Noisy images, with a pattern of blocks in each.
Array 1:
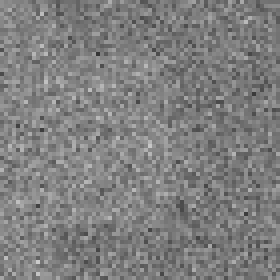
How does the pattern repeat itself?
top and bottom mirror each other
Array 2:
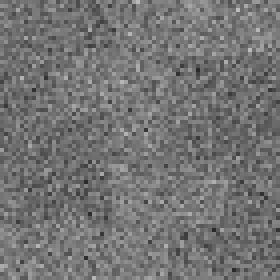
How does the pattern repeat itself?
the same after a half turn
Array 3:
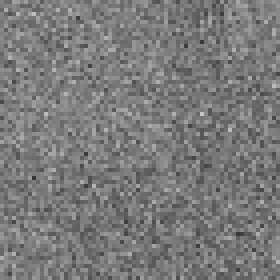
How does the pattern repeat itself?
mirrored about the diagonal from the top left
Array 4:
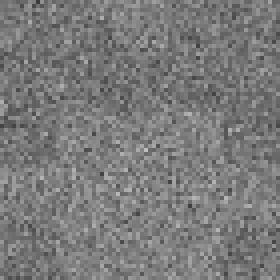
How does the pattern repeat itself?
left and right mirror each other
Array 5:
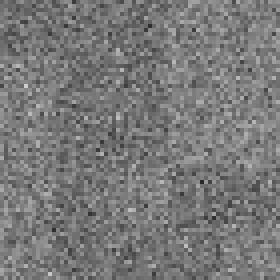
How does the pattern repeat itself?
no symmetry
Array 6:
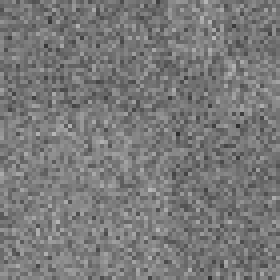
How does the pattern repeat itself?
mirrored about the diagonal from the bottom left
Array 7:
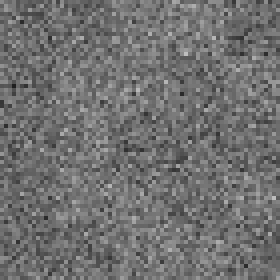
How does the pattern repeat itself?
top and bottom mirror each other
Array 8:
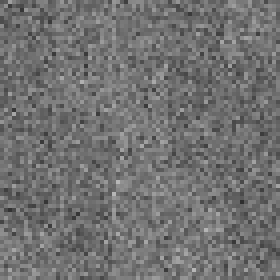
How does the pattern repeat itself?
the same after a half turn
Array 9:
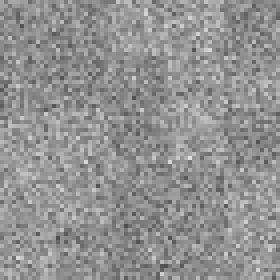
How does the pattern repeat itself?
no symmetry
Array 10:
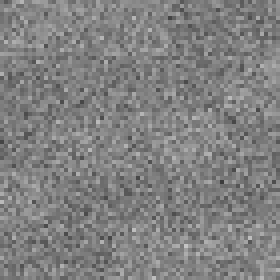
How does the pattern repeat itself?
the same after a half turn
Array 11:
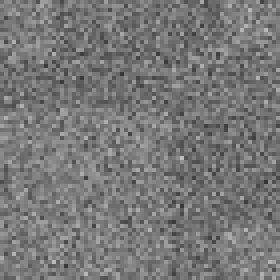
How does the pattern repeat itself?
mirrored about the diagonal from the bottom left
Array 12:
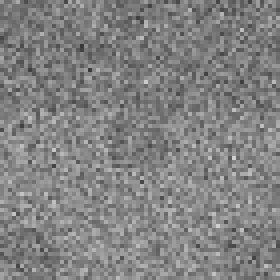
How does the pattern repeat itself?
left and right mirror each other
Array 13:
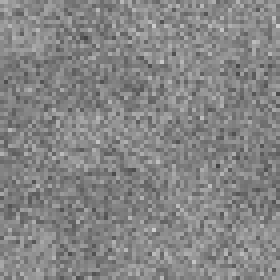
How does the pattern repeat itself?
top and bottom mirror each other
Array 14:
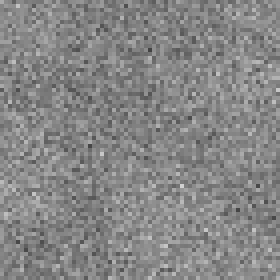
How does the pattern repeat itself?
no symmetry
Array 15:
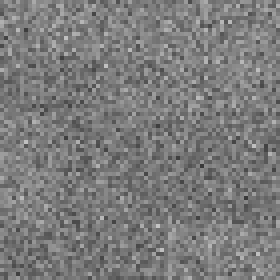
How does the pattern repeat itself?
no symmetry
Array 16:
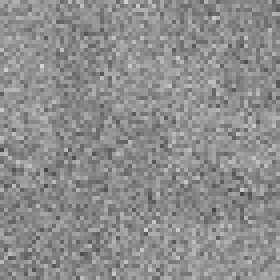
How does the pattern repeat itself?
mirrored about the diagonal from the bottom left
